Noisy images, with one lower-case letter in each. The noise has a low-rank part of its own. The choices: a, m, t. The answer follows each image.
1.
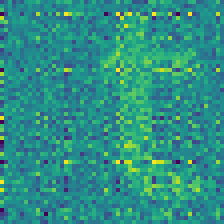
t
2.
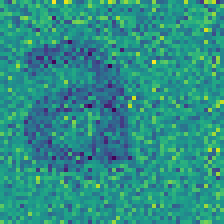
a
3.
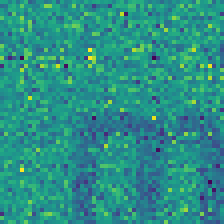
m
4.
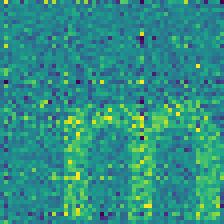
m
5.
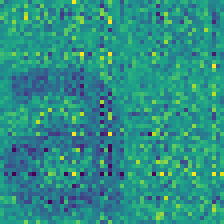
a
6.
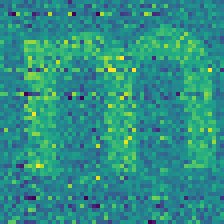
m
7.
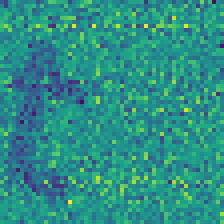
t
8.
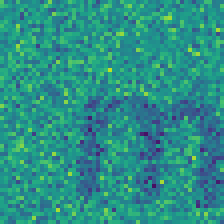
m
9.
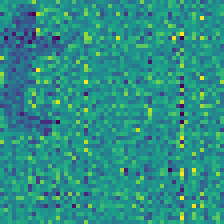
t
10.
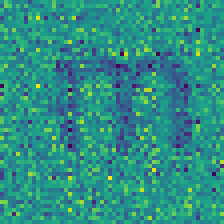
m
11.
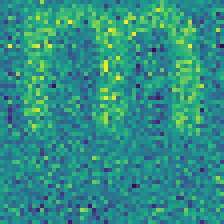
m
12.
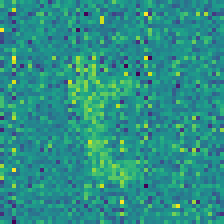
t
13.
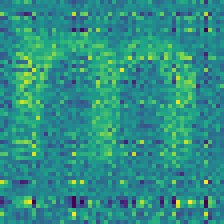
m
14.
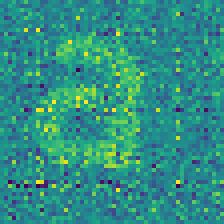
a
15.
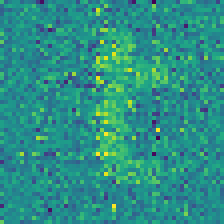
t
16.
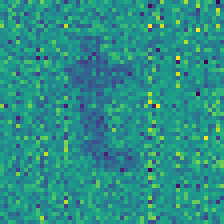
t
